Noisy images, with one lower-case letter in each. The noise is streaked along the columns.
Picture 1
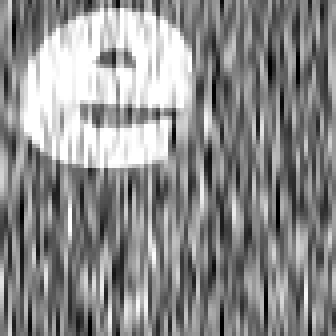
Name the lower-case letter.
e
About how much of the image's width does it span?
half
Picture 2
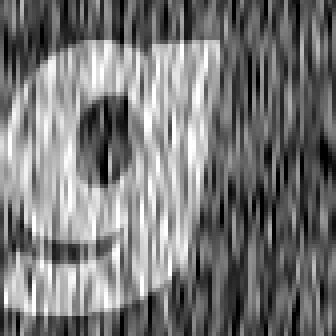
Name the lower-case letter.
g
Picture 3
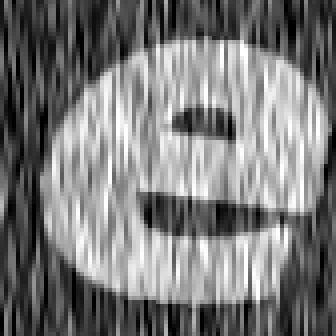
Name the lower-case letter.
e
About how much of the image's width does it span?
nearly all
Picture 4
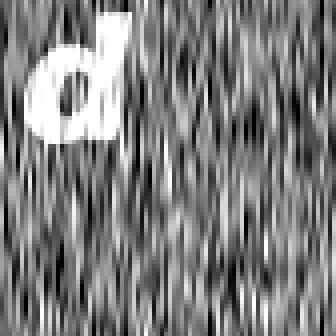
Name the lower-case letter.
d
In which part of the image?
top left
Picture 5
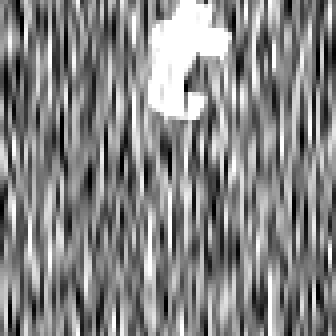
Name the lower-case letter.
t
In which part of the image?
top middle
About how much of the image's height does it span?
a third
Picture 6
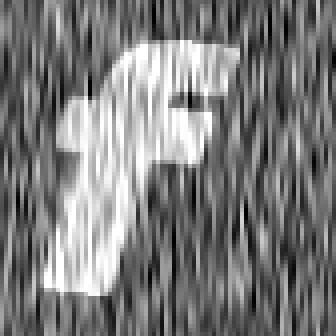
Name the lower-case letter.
f
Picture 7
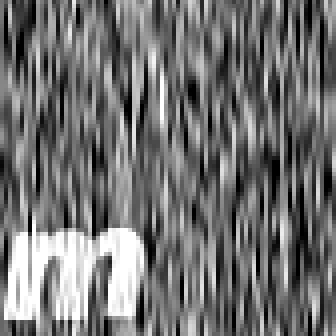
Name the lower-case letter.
m
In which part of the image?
bottom left
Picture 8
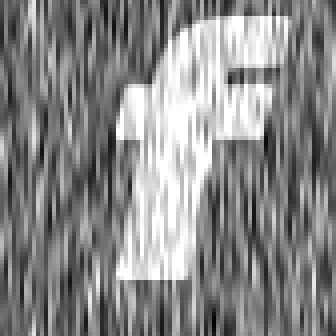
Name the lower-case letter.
f
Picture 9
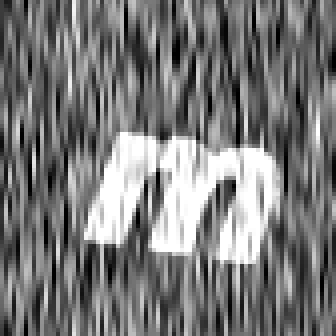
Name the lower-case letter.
m
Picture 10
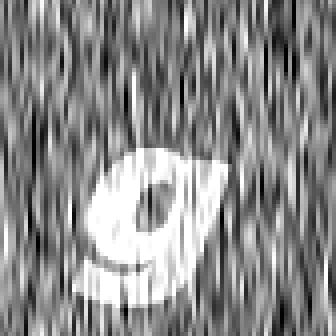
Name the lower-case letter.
g
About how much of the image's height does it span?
half
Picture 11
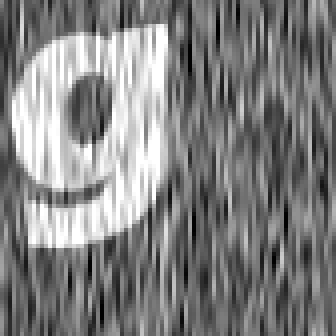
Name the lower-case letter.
g
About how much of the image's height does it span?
two thirds
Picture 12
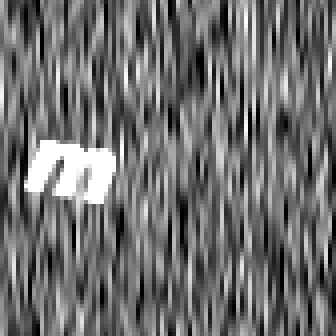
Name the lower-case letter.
m
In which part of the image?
middle left
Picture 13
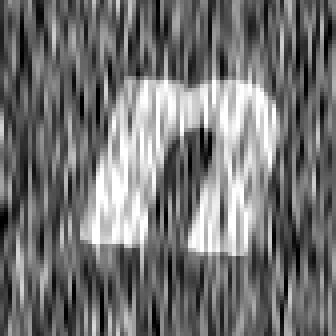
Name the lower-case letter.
n
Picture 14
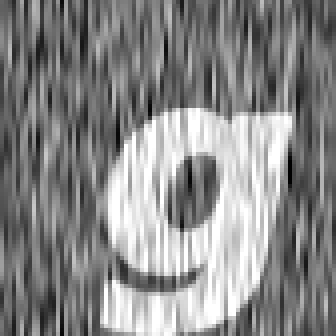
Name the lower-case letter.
g
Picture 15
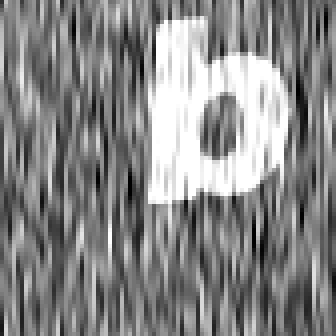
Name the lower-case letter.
b
